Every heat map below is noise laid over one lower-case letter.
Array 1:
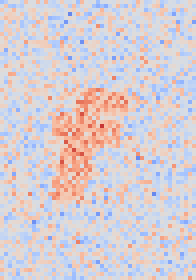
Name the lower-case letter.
f
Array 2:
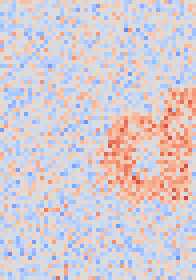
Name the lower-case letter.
d
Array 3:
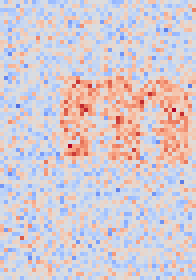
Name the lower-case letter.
m
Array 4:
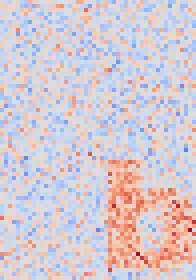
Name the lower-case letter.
b
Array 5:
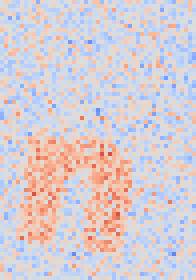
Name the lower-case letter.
n
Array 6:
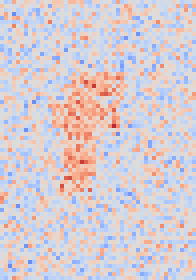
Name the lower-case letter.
f
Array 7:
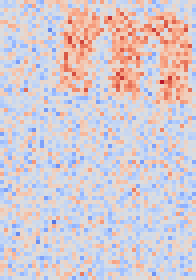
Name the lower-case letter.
m
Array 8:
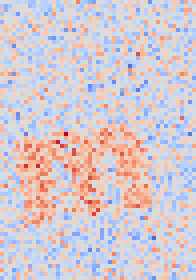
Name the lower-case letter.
m
